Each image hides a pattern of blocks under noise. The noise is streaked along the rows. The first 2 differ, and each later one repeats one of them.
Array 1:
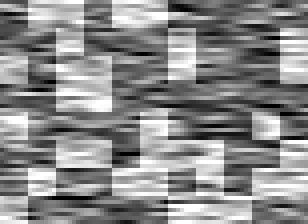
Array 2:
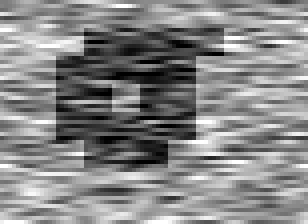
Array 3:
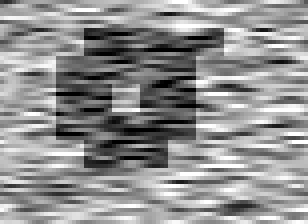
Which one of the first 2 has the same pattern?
2
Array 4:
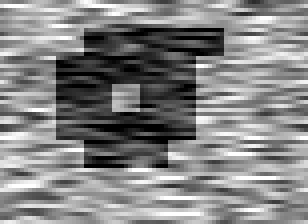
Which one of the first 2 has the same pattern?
2
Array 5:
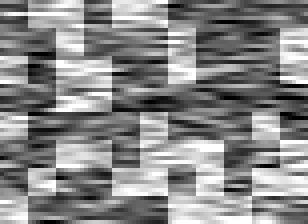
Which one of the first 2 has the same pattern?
1
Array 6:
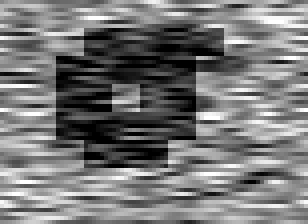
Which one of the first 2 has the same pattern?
2
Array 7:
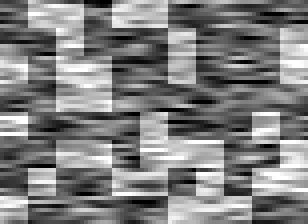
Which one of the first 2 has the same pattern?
1
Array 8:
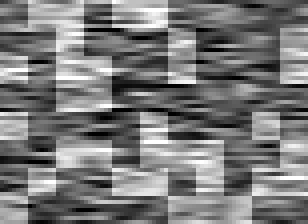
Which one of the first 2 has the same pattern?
1
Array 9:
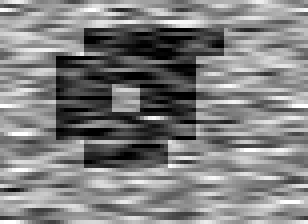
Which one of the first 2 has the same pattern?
2
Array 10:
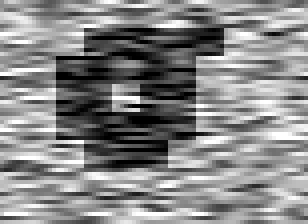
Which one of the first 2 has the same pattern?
2
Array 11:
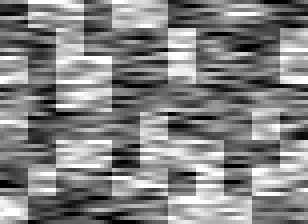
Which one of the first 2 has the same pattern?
1
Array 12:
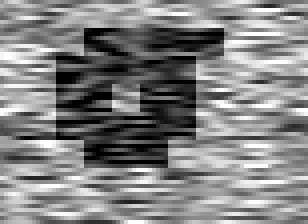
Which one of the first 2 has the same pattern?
2
